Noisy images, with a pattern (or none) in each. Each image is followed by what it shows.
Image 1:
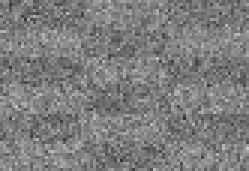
a checkerboard
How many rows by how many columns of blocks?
6 by 3
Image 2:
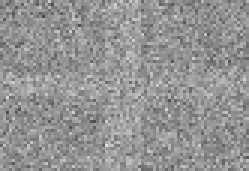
bands of rows crossing bands of columns
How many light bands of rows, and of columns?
1 and 1
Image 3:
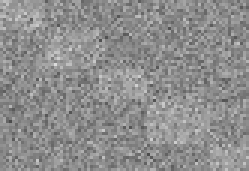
blocks along the diagonal
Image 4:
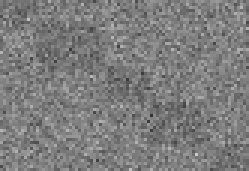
blocks along the diagonal
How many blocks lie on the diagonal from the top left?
5
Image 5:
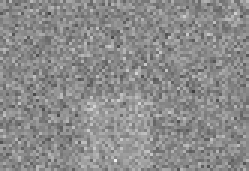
one block
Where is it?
bottom middle
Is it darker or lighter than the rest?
lighter
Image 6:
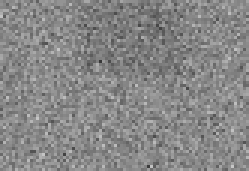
one block
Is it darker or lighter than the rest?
darker
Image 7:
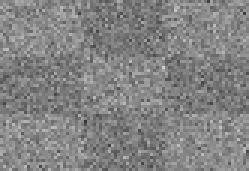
a checkerboard
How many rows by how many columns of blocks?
3 by 3
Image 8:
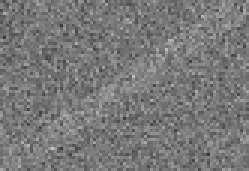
a diagonal band
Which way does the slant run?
bottom left to top right
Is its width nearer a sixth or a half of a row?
a sixth
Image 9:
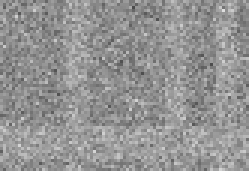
bands of rows crossing bands of columns
